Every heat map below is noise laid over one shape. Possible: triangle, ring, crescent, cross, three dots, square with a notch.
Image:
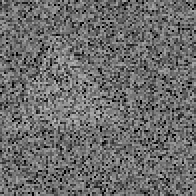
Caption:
light triangle
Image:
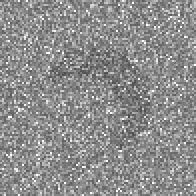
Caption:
dark crescent
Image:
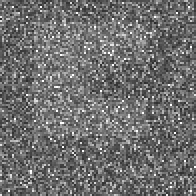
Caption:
light square with a notch
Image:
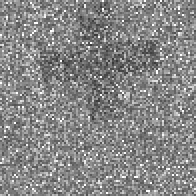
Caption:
dark cross
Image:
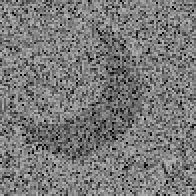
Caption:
dark crescent
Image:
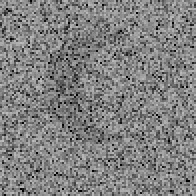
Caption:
dark crescent
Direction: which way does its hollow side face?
right
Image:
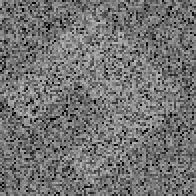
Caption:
light square with a notch
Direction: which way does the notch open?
down and left
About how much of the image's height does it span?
nearly all
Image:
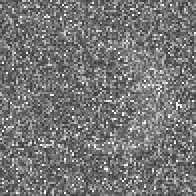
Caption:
light crescent
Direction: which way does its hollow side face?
left
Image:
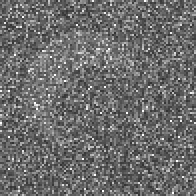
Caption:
light crescent
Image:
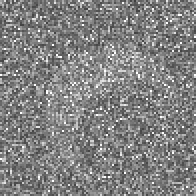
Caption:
light crescent
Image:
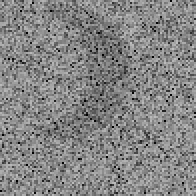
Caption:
dark crescent
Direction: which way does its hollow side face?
left
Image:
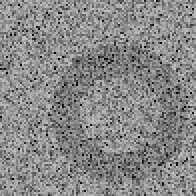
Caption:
dark ring
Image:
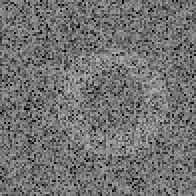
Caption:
light ring
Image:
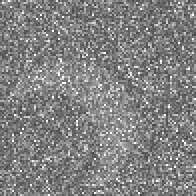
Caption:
light crescent
